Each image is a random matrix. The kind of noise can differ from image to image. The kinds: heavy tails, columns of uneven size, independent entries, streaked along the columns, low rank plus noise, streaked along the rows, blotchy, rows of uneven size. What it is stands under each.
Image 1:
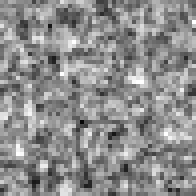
blotchy
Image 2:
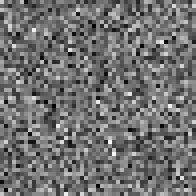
independent entries
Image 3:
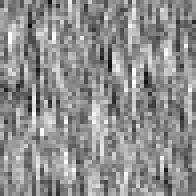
streaked along the columns
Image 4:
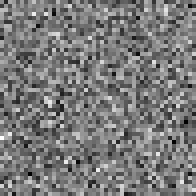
independent entries
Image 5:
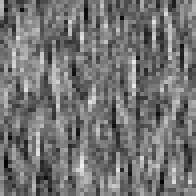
streaked along the columns
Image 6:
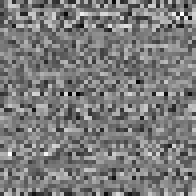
rows of uneven size
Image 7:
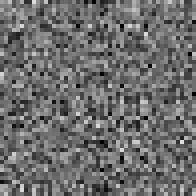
low rank plus noise
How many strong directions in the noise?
two
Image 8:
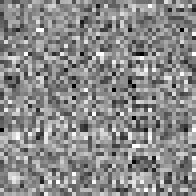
low rank plus noise
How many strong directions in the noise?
three or four
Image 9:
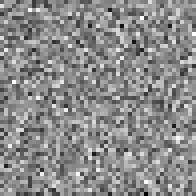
independent entries
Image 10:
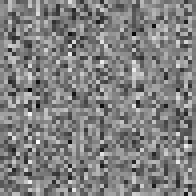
columns of uneven size
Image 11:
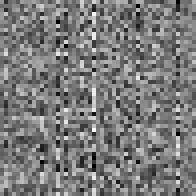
columns of uneven size
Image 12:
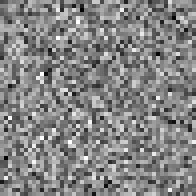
independent entries
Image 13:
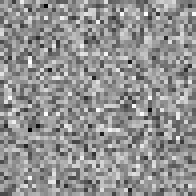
independent entries
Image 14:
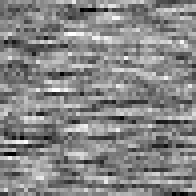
streaked along the rows
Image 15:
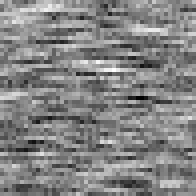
streaked along the rows
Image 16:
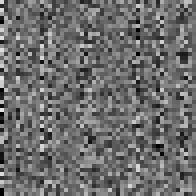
columns of uneven size
